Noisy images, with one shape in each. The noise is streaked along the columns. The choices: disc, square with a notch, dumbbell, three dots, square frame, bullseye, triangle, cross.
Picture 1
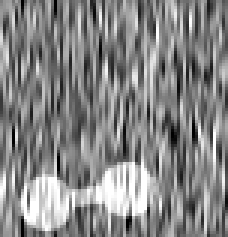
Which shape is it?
dumbbell
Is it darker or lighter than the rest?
lighter
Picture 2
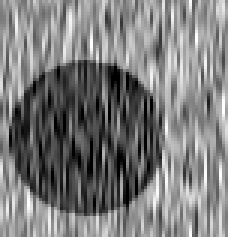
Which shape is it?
disc
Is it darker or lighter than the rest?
darker
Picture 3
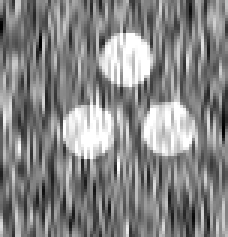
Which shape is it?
three dots
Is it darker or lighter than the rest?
lighter
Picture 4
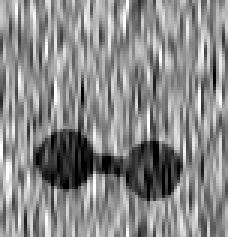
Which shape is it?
dumbbell
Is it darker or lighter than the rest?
darker
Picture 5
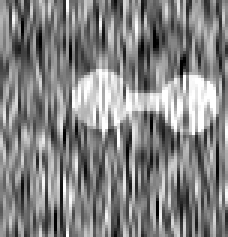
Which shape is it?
dumbbell
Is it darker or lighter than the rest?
lighter
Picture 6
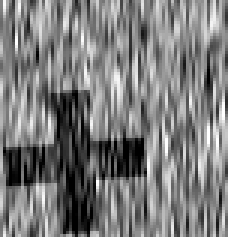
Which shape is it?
cross
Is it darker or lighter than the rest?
darker
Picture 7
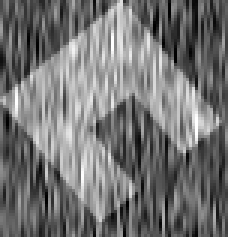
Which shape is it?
square with a notch
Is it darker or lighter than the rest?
lighter
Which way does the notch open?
down and right
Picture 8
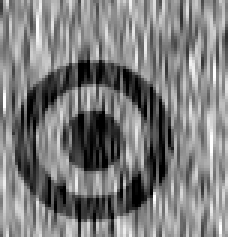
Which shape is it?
bullseye
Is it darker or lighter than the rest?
darker
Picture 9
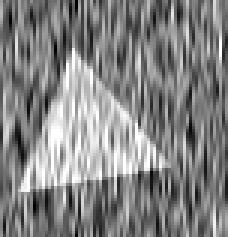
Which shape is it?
triangle
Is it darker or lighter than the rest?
lighter
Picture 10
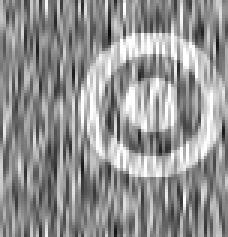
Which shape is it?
bullseye
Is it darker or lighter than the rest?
lighter
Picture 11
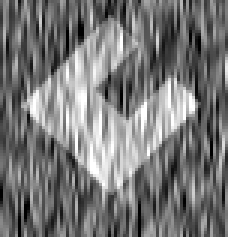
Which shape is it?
square with a notch
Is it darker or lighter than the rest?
lighter
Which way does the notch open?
up and right
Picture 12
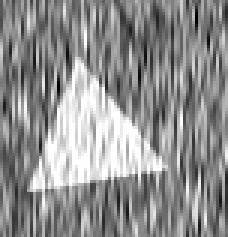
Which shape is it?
triangle
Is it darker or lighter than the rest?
lighter
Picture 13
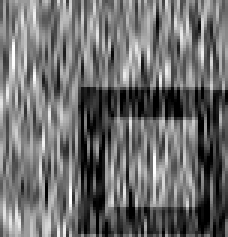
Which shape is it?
square frame
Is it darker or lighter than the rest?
darker
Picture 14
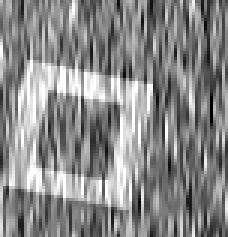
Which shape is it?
square frame
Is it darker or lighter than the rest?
lighter
